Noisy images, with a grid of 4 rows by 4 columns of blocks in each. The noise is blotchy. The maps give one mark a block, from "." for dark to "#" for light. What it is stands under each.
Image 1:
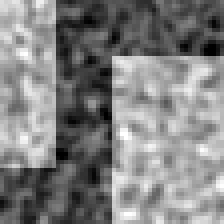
# . . .
# . # #
# . # #
. . # #
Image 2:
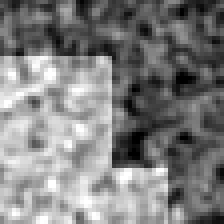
. . . .
# # . .
# # . .
# # # .
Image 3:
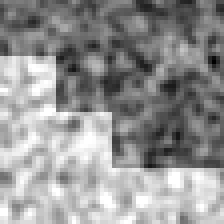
. . . .
# . . .
# # . .
# # # #
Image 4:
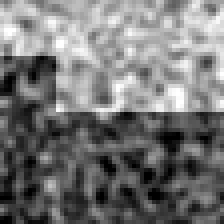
# # # #
. # # #
. . . .
. . . .
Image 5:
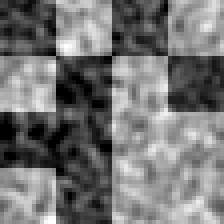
. # . #
# . # .
. . # #
# . # #
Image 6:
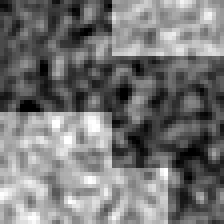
. . # #
. . . .
# # . .
# # # .
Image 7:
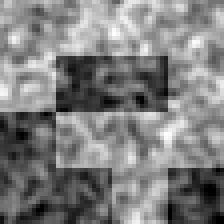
# # # #
# . . #
. # # #
. . # .
